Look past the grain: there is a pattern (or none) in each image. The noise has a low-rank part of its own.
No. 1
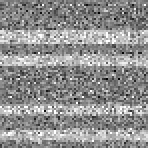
bands of rows
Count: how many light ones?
4
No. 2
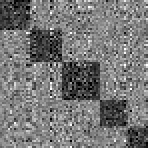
blocks along the diagonal
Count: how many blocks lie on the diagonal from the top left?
5
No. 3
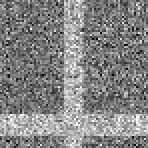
bands of rows crossing bands of columns
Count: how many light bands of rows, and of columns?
1 and 1
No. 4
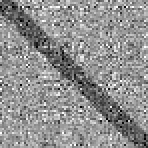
a diagonal band
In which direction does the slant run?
top left to bottom right
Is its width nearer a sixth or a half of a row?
a sixth
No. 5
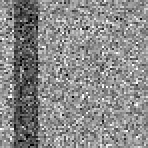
one band of columns
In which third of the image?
left
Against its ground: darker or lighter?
darker
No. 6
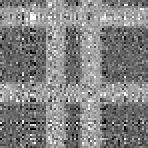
bands of rows crossing bands of columns
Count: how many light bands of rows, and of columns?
2 and 2
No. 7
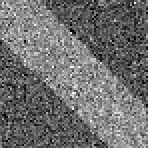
a diagonal band
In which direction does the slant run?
top left to bottom right
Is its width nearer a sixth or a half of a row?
a half
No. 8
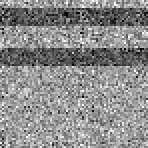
bands of rows
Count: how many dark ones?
2
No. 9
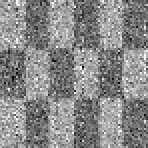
a checkerboard
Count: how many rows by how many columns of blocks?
3 by 6
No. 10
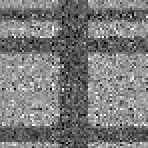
bands of rows crossing bands of columns
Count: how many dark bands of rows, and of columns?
3 and 1
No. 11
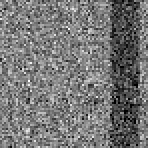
one band of columns
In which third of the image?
right
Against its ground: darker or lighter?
darker
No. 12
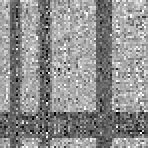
bands of rows crossing bands of columns
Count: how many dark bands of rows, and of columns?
1 and 3
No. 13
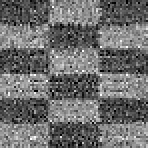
a checkerboard
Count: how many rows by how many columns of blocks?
6 by 3
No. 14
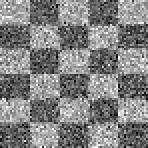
a checkerboard
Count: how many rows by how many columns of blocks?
6 by 5
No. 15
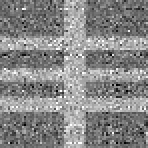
bands of rows crossing bands of columns
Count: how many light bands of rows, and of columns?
3 and 1
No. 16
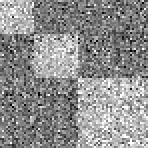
blocks along the diagonal
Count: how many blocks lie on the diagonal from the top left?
3
